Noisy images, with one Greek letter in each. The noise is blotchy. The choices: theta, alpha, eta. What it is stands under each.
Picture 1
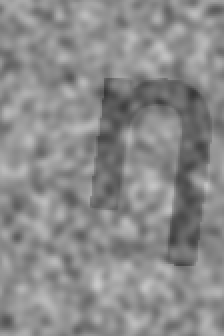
dark eta
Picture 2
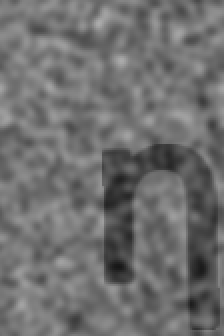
dark eta
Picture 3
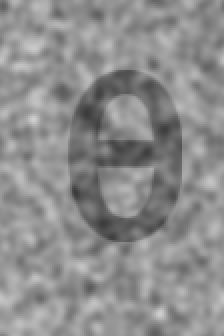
dark theta
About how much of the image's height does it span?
half
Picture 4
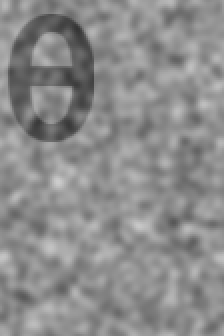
dark theta, top left
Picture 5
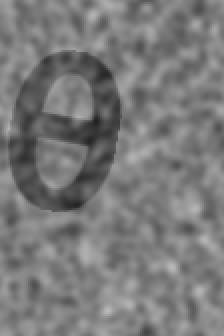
dark theta
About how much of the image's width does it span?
half
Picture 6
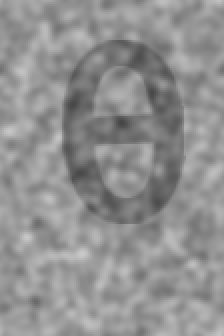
dark theta
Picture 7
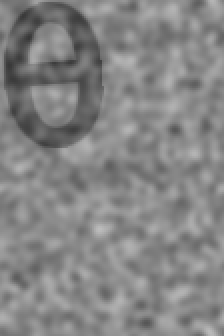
dark theta, top left
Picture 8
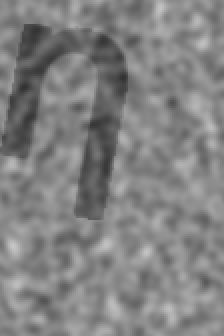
dark eta
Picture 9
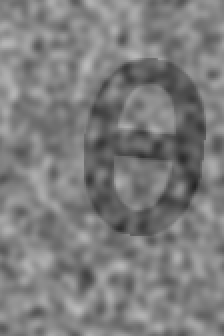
dark theta
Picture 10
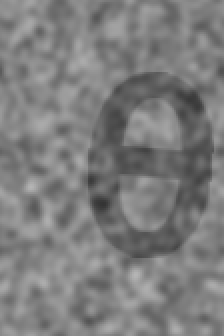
dark theta
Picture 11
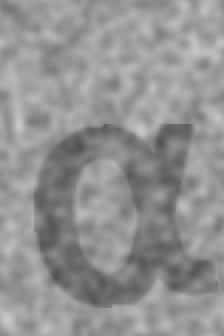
dark alpha
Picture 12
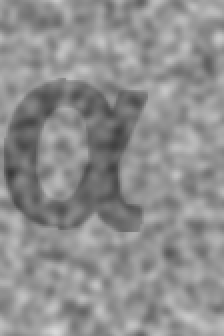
dark alpha
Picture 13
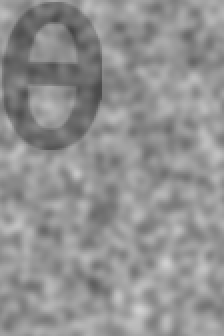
dark theta, top left
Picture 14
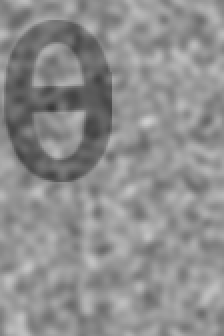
dark theta
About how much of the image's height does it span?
half
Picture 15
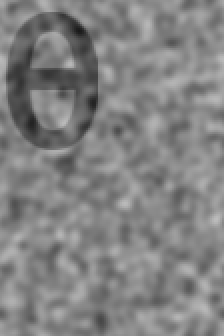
dark theta, top left
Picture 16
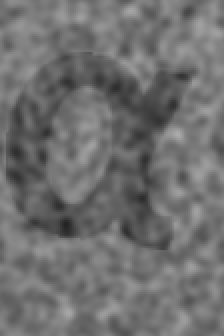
dark alpha
